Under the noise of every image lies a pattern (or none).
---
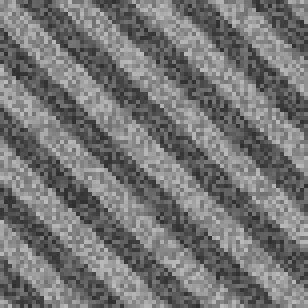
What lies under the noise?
diagonal stripes
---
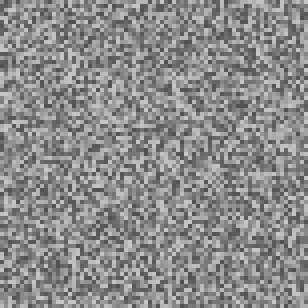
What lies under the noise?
only noise
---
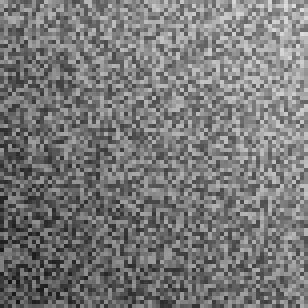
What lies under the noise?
a smooth slope
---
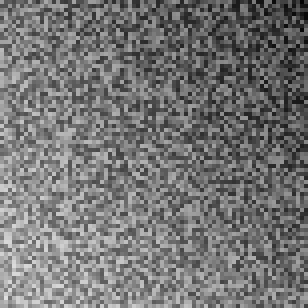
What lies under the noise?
a smooth slope
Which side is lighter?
bottom left
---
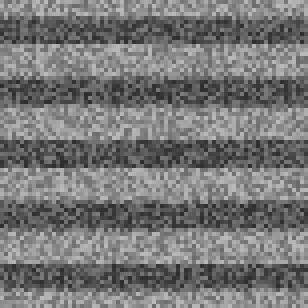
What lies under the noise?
horizontal stripes
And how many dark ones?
5
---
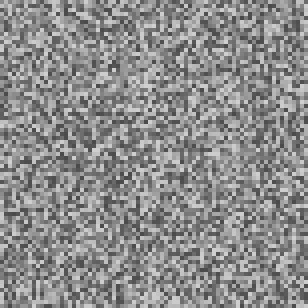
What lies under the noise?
only noise
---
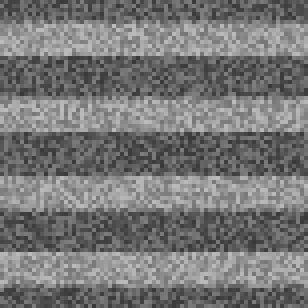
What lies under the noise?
horizontal stripes
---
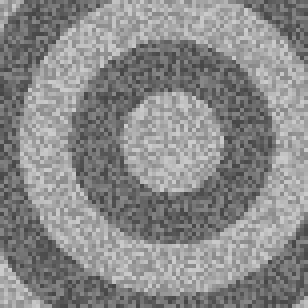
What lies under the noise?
rings round one point
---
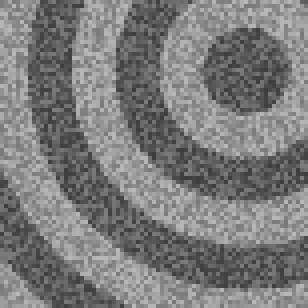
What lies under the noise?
rings round one point
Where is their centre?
top right
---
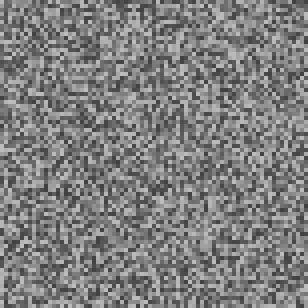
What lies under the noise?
only noise
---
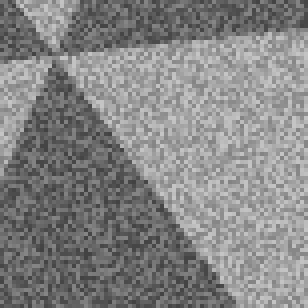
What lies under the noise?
spokes from one point
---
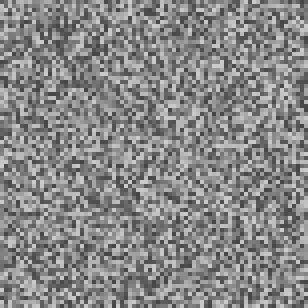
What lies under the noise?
only noise
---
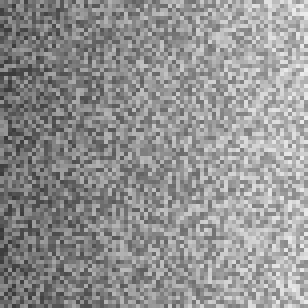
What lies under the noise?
a smooth slope
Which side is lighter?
right
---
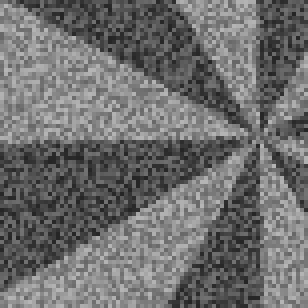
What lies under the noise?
spokes from one point
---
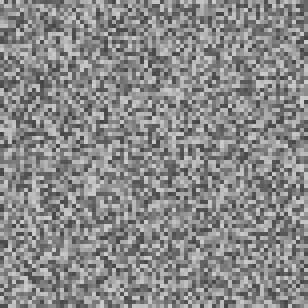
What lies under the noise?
only noise
